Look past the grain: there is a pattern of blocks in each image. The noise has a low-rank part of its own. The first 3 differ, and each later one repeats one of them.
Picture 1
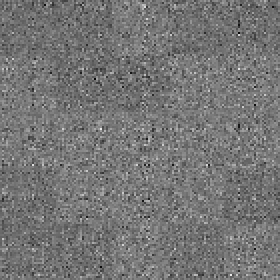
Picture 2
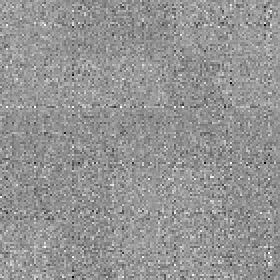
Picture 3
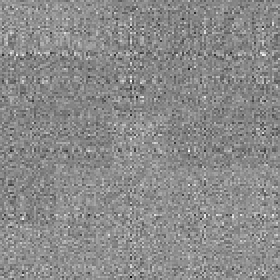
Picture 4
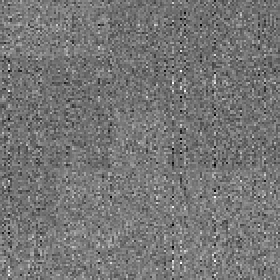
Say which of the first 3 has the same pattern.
3
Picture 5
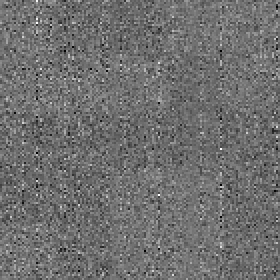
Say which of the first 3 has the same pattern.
2
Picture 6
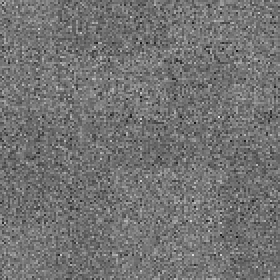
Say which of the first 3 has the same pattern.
2
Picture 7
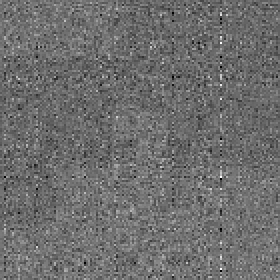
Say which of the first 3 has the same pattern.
3
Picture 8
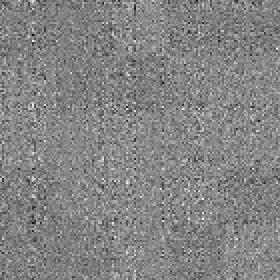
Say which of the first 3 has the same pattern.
1
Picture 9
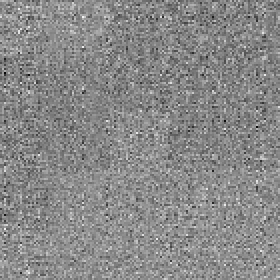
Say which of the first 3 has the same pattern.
3
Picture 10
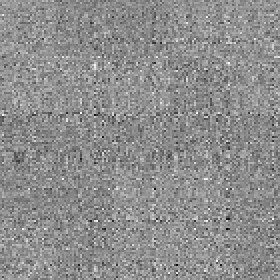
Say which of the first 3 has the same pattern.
2
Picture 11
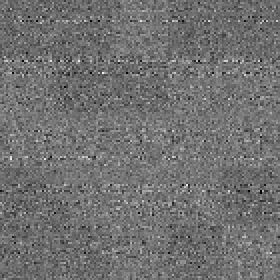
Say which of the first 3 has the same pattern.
1
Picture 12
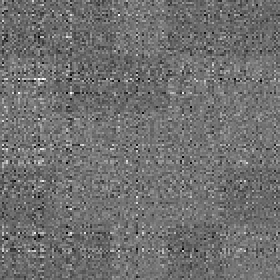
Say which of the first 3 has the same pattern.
1
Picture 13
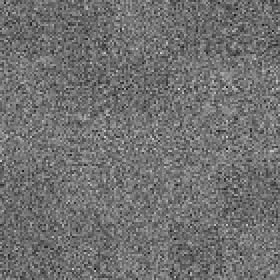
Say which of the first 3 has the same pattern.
1
